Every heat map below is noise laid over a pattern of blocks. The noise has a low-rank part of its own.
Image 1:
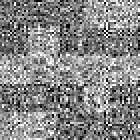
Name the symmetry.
the same after a half turn
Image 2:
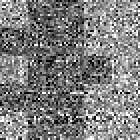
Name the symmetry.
top and bottom mirror each other
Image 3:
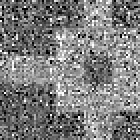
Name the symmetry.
top and bottom mirror each other
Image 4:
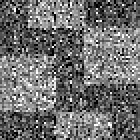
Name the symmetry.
the same after a half turn
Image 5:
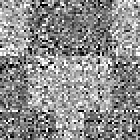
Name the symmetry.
left and right mirror each other
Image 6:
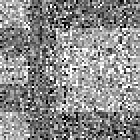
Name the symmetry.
top and bottom mirror each other
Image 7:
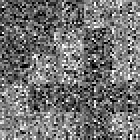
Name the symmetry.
mirrored about the diagonal from the top left
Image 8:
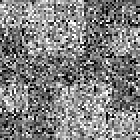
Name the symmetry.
the same after a half turn
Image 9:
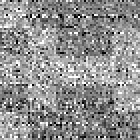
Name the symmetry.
top and bottom mirror each other
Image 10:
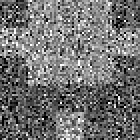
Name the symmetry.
left and right mirror each other
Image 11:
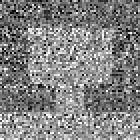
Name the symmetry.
left and right mirror each other
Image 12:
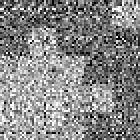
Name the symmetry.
mirrored about the diagonal from the bottom left
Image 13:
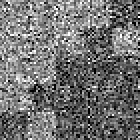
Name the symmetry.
mirrored about the diagonal from the top left
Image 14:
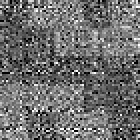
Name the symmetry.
the same after a half turn
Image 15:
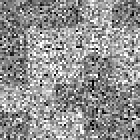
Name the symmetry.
mirrored about the diagonal from the top left
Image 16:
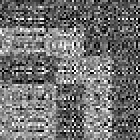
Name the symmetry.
mirrored about the diagonal from the bottom left
